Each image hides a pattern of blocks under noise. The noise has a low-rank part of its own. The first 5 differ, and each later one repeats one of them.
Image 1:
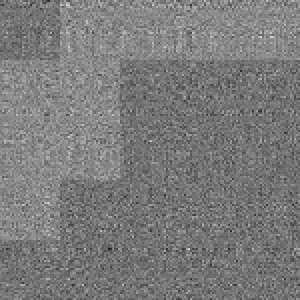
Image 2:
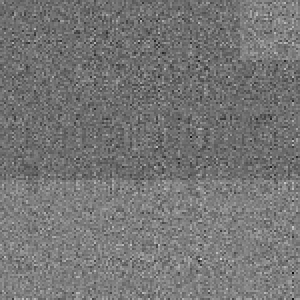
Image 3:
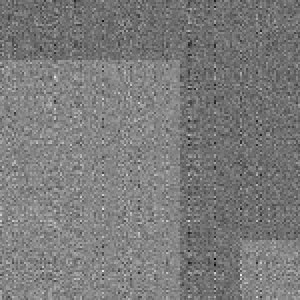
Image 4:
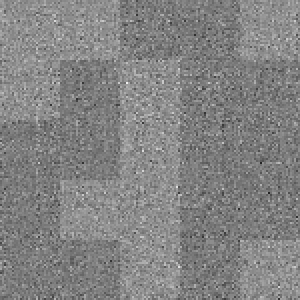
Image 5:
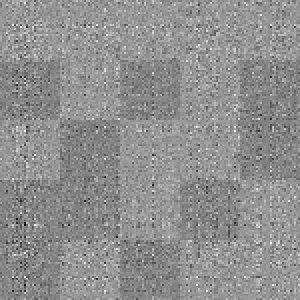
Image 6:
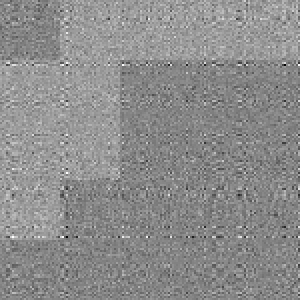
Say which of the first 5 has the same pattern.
1
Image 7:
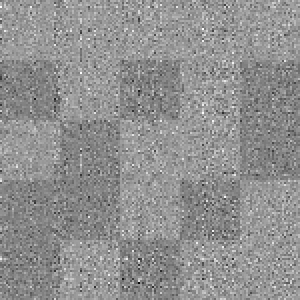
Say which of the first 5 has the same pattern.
5
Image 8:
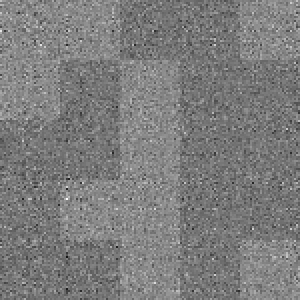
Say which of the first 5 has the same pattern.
4
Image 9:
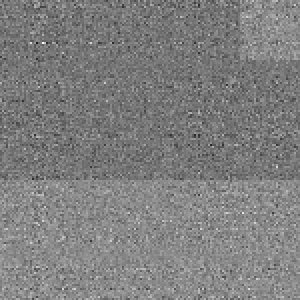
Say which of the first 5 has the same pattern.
2
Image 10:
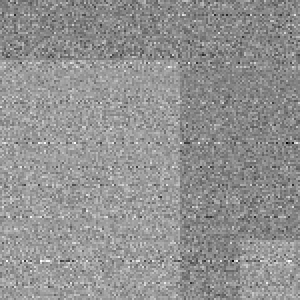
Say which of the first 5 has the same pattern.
3
